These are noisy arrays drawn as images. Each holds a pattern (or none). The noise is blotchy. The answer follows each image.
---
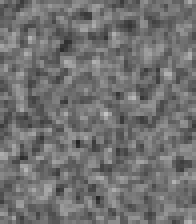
only noise
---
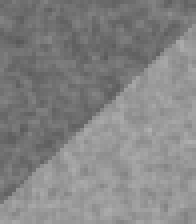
a sharp edge
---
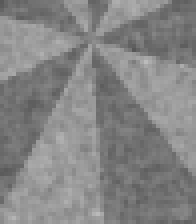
spokes from one point
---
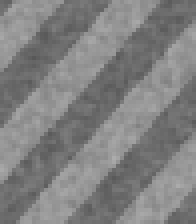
diagonal stripes
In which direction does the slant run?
bottom left to top right
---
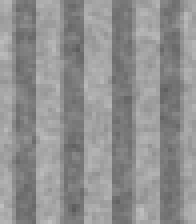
vertical stripes
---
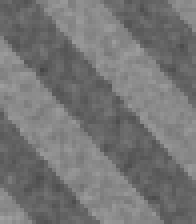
diagonal stripes
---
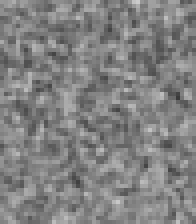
only noise
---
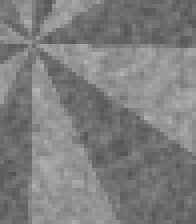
spokes from one point
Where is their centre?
top left
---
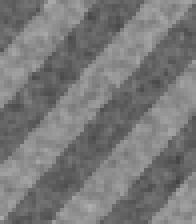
diagonal stripes
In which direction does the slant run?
bottom left to top right
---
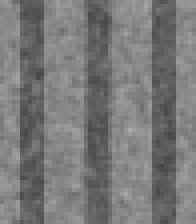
vertical stripes
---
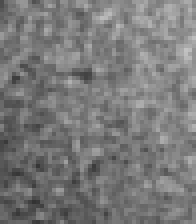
a smooth slope
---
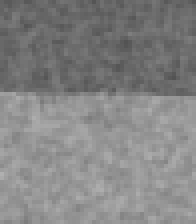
a sharp edge
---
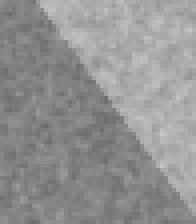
a sharp edge
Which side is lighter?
top right
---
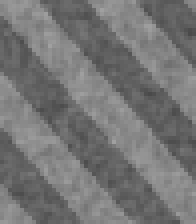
diagonal stripes
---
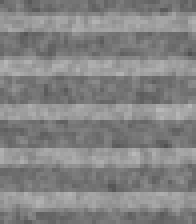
horizontal stripes
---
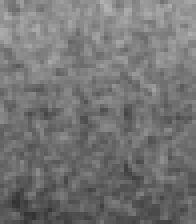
a smooth slope
